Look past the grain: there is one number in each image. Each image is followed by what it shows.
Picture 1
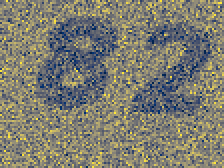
82
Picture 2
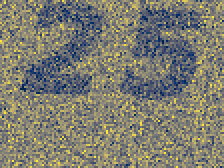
25
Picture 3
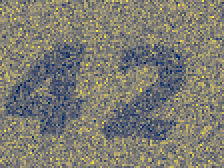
42
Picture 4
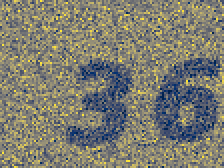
36
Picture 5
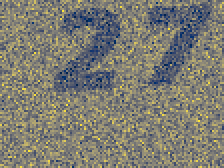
27
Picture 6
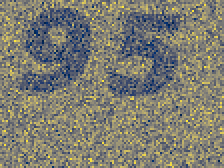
95
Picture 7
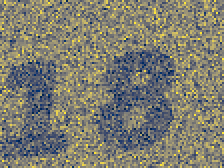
18
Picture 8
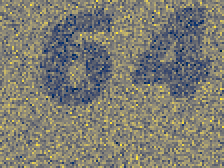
64
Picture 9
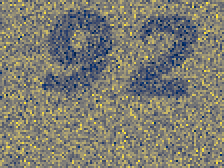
92
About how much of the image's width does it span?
two thirds
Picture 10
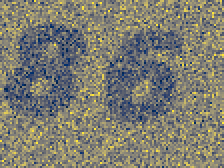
86
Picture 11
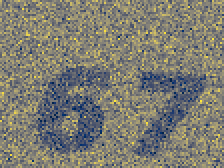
67
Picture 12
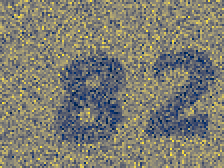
82
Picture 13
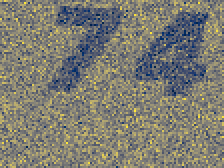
74
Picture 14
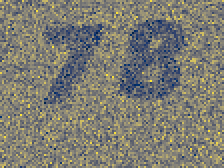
78
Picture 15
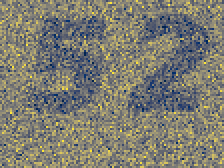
52
